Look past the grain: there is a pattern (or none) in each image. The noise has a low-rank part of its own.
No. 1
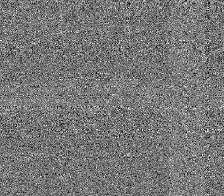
bands of rows crossing bands of columns
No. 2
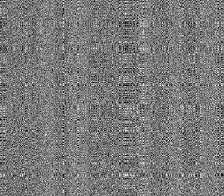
bands of columns
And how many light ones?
5
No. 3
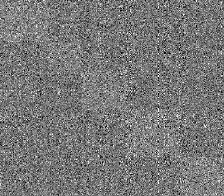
blocks along the diagonal
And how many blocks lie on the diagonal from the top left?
5
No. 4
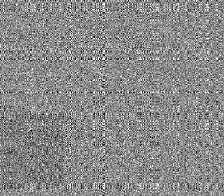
one block
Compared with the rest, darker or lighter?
darker
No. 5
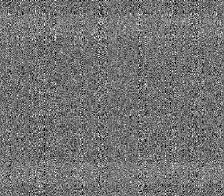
bands of rows
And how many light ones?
2
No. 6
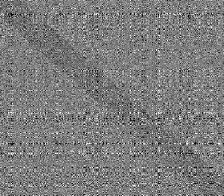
a diagonal band
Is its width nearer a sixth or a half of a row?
a sixth
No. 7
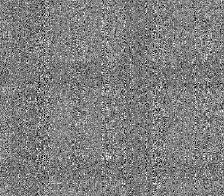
bands of rows crossing bands of columns
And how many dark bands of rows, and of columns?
2 and 2
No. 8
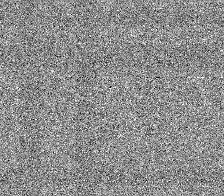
bands of rows crossing bands of columns
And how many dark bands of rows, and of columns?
3 and 2
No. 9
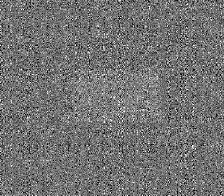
one block
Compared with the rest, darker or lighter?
lighter
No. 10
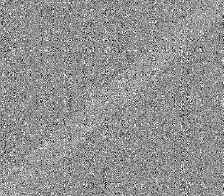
a diagonal band
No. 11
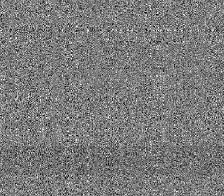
one band of rows
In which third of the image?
bottom
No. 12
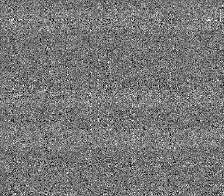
bands of rows
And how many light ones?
3
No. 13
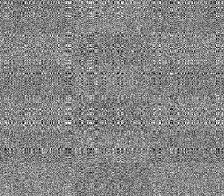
a checkerboard
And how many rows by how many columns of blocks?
6 by 3
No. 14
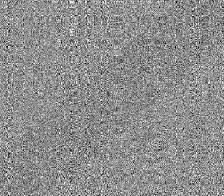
a diagonal band
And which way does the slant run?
bottom left to top right
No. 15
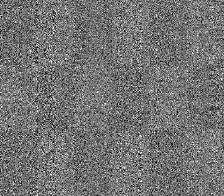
a checkerboard
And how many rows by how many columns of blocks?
3 by 6
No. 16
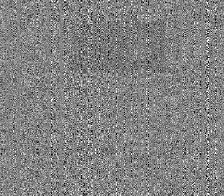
one block
